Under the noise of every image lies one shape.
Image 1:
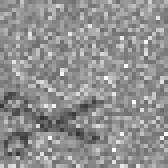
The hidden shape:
pair of scissors
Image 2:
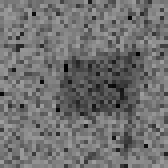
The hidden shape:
flag
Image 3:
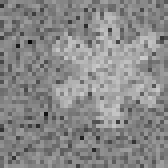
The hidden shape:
asterisk
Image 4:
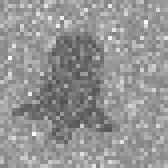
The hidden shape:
bell
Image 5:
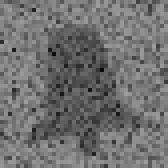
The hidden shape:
bell
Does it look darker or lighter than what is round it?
darker
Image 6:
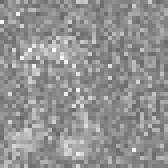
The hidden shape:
pair of musical notes
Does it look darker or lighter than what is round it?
lighter
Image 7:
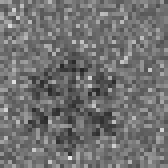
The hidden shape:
snowflake
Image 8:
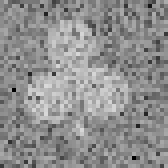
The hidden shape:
club
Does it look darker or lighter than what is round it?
lighter
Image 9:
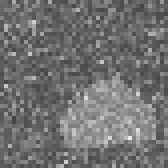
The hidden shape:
cloud
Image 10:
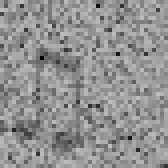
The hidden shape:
pair of musical notes
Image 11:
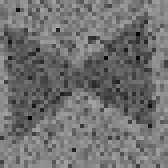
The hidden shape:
bow tie
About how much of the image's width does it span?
nearly all
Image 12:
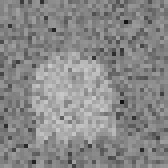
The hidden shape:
ghost
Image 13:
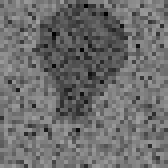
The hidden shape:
light bulb
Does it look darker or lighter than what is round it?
darker
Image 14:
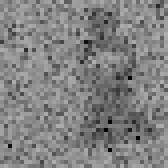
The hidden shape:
chess bishop
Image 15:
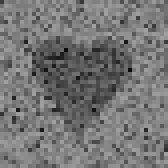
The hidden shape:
heart
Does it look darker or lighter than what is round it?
darker
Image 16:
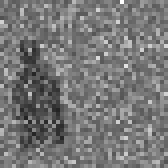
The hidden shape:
bottle
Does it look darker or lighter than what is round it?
darker
